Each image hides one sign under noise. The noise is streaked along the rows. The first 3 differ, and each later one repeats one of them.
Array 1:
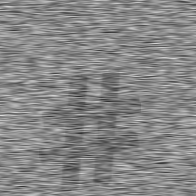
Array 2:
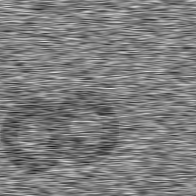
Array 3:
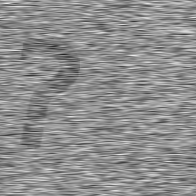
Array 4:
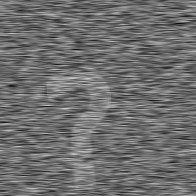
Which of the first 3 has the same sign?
3
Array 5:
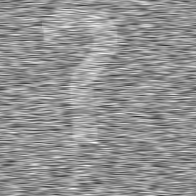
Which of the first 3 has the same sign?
3
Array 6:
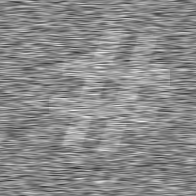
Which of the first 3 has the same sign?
1
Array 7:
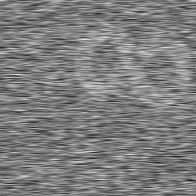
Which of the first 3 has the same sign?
2
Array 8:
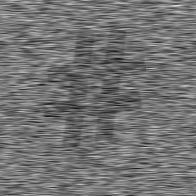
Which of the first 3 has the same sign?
1
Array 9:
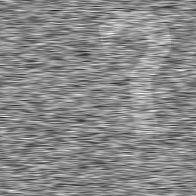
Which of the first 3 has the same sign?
3
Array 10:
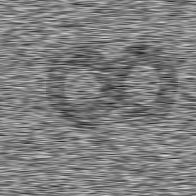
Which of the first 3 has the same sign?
2
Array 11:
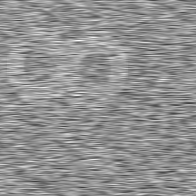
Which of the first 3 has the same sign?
2
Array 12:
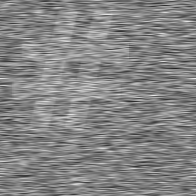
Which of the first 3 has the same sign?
1
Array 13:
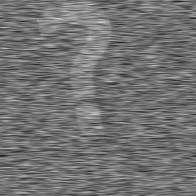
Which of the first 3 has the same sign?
3
